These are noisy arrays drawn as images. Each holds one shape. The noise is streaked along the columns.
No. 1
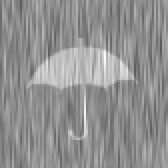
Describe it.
light umbrella
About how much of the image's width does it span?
two thirds
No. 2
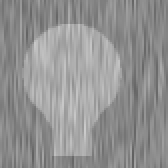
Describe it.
light light bulb
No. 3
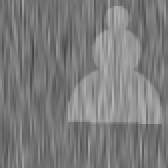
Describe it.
light chess pawn
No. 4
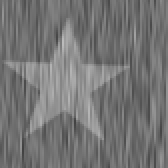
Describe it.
light star
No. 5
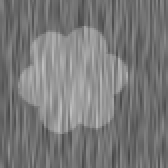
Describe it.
light flower
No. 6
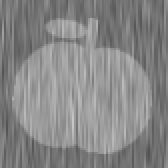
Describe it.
light apple
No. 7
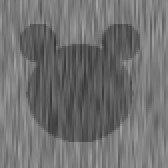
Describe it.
dark bear's head
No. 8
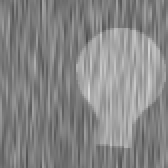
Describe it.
light light bulb
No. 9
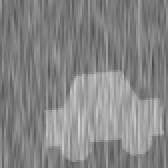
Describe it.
light car
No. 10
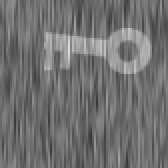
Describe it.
light key
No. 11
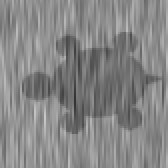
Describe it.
dark turtle
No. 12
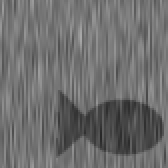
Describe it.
dark fish
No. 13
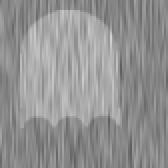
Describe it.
light ghost
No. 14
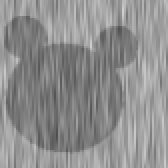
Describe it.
dark bear's head
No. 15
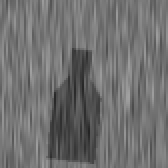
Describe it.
dark bottle
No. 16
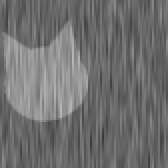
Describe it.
light cat's head
